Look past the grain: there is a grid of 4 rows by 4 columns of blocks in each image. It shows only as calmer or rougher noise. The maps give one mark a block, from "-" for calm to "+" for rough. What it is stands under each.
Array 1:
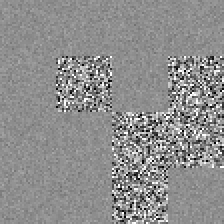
- - - -
- + - +
- - + +
- - + -
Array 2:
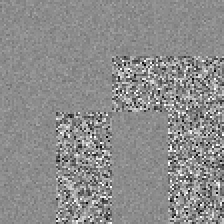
- - - -
- - + +
- + - +
- + - +
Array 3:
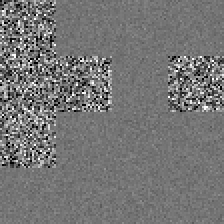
+ - - -
+ + - +
+ - - -
- - - -
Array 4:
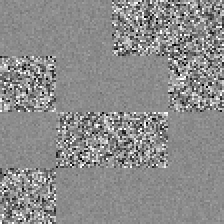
- - + +
+ - - +
- + + -
+ - - -
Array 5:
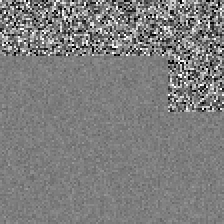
+ + + +
- - - +
- - - -
- - - -
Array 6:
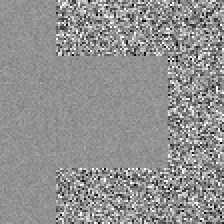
- + + +
- - - +
- - - +
- + + +
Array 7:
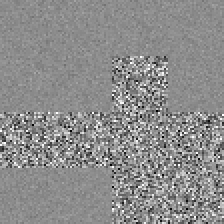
- - - -
- - + -
+ + + +
- - + +
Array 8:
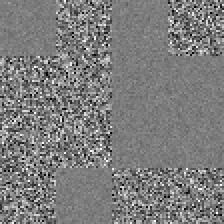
- + - +
+ + - -
+ + - -
+ - + +
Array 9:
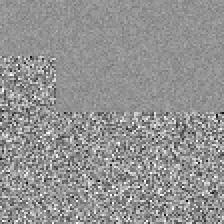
- - - -
+ - - -
+ + + +
+ + + +
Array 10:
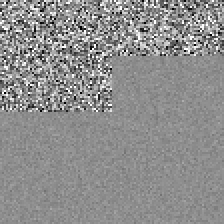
+ + + +
+ + - -
- - - -
- - - -
